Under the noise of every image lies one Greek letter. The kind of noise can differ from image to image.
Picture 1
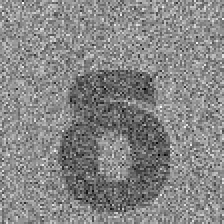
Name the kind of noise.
low rank plus noise
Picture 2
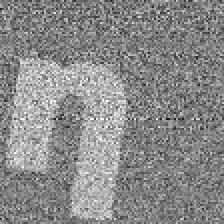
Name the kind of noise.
rows of uneven size
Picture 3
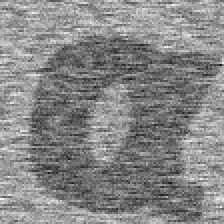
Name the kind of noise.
streaked along the rows
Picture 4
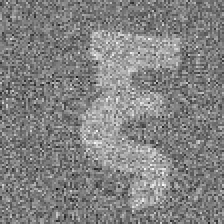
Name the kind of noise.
low rank plus noise
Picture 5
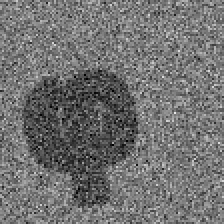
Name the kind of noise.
independent entries
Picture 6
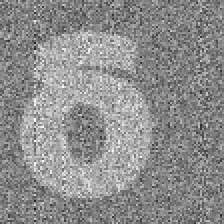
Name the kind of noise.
columns of uneven size
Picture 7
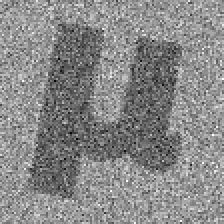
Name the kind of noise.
independent entries
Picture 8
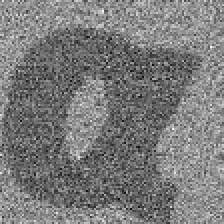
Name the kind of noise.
low rank plus noise
